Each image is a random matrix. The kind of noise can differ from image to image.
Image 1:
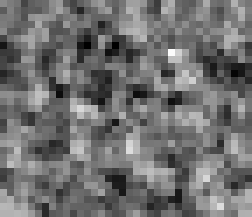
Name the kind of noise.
blotchy
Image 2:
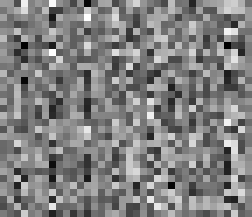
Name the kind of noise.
columns of uneven size
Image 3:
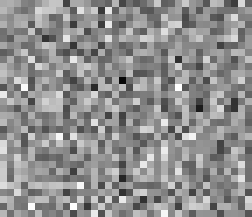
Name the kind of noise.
low rank plus noise
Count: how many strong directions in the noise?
three or four
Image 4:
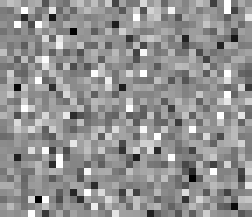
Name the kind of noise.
heavy tails
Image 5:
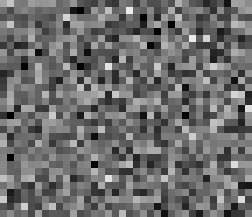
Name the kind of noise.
independent entries
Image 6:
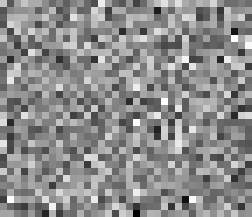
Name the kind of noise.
low rank plus noise
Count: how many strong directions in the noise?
five to eight
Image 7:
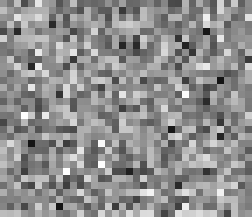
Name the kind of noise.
low rank plus noise
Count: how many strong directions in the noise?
five to eight
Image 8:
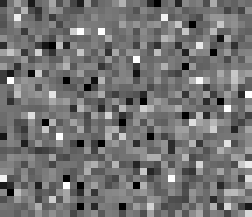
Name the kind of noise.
heavy tails
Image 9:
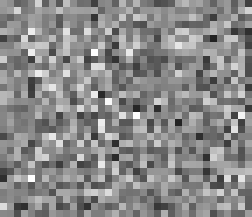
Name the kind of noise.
low rank plus noise
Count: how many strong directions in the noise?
five to eight
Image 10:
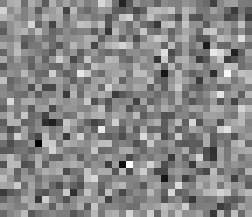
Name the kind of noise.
independent entries
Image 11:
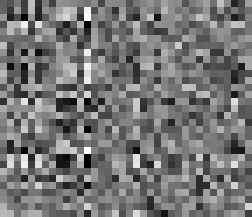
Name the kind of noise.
low rank plus noise
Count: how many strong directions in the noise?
one
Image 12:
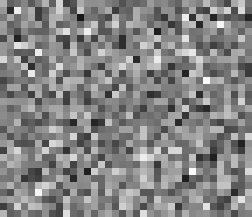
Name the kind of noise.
independent entries
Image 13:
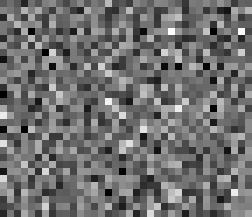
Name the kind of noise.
low rank plus noise
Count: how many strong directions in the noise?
three or four
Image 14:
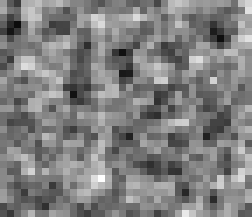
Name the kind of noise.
blotchy
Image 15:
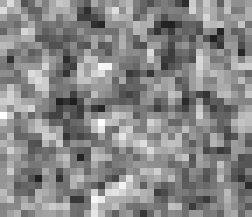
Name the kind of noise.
blotchy
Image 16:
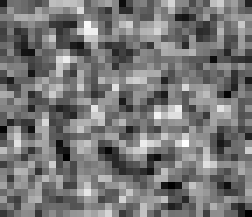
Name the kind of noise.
blotchy
